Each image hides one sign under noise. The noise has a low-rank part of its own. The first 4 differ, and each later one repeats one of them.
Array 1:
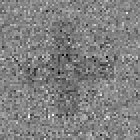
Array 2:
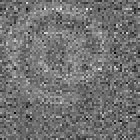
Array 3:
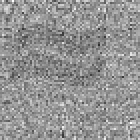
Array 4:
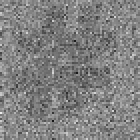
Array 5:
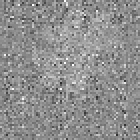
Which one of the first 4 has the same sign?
4
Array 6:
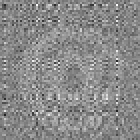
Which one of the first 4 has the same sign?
2
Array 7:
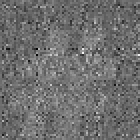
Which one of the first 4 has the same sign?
4
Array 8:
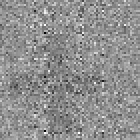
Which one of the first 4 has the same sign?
1
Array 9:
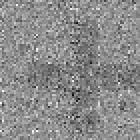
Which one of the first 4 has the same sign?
1
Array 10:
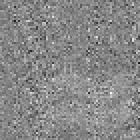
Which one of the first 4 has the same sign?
3
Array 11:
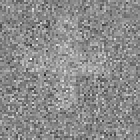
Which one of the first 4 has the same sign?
1
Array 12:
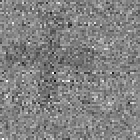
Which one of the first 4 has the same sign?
1
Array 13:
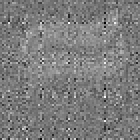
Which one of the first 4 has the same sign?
3
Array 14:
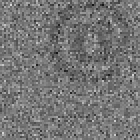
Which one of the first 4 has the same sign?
2
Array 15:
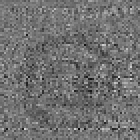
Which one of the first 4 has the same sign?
2
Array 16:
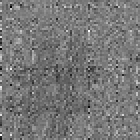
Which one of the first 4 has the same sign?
4
